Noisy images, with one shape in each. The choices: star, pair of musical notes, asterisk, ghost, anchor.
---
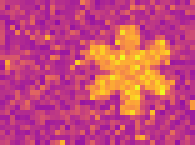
asterisk
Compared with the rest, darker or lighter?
lighter
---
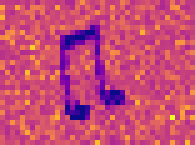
pair of musical notes
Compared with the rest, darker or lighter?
darker
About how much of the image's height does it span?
two thirds
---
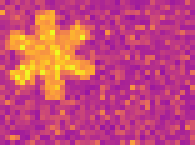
asterisk
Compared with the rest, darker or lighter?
lighter
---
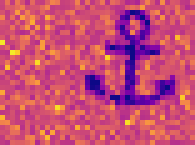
anchor
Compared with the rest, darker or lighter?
darker
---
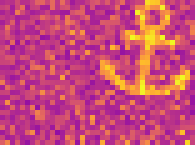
anchor
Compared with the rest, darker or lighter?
lighter
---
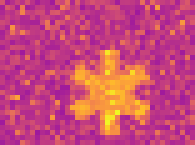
asterisk
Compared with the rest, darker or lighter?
lighter
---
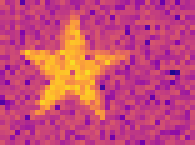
star
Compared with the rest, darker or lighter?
lighter
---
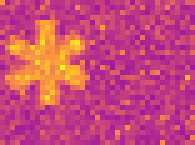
asterisk
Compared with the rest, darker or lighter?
lighter
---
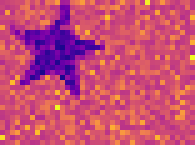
star
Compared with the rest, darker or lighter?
darker
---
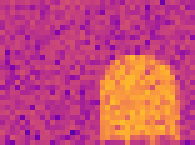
ghost
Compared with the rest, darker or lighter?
lighter
